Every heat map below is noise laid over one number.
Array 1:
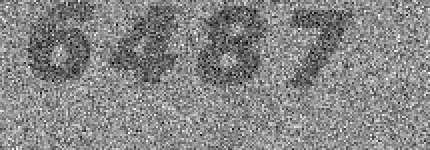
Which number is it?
6487
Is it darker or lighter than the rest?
darker
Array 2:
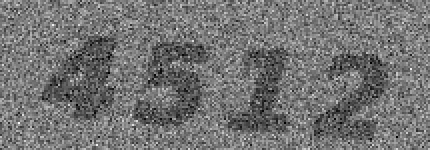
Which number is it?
4512
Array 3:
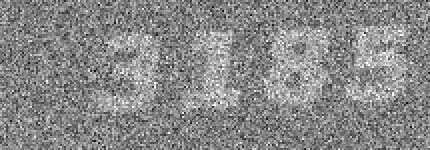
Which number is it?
3185
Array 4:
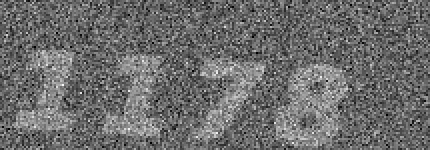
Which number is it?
1178
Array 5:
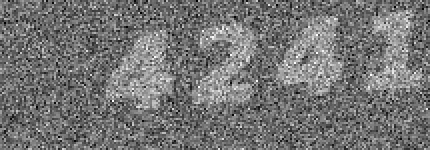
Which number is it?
4241
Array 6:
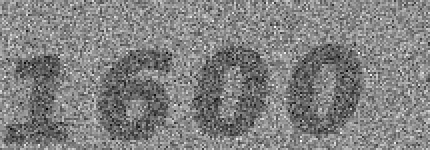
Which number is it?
1600
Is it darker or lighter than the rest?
darker
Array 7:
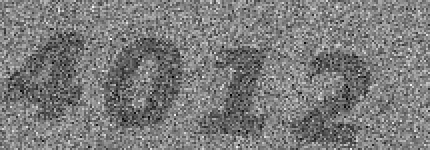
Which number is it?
4012
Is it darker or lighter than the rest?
darker
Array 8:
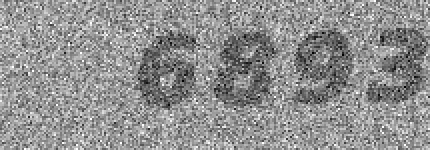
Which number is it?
6893
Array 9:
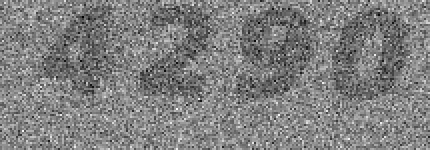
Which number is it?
4290
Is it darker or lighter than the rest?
darker
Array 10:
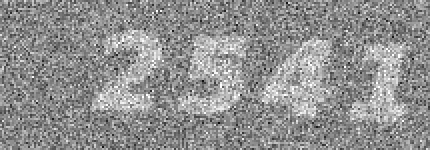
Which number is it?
2541
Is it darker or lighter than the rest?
lighter
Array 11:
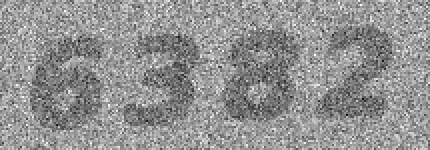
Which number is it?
6382
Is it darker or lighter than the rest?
darker
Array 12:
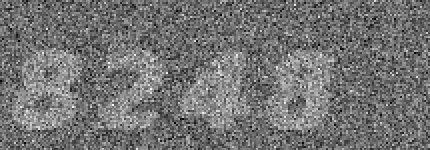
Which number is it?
8248
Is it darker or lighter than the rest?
lighter
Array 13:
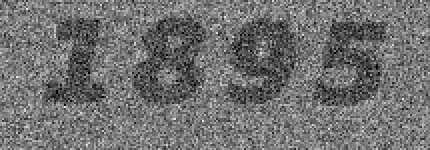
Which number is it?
1895
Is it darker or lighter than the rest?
darker
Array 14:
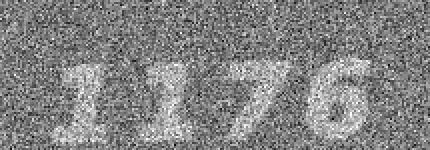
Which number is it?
1176
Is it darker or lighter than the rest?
lighter
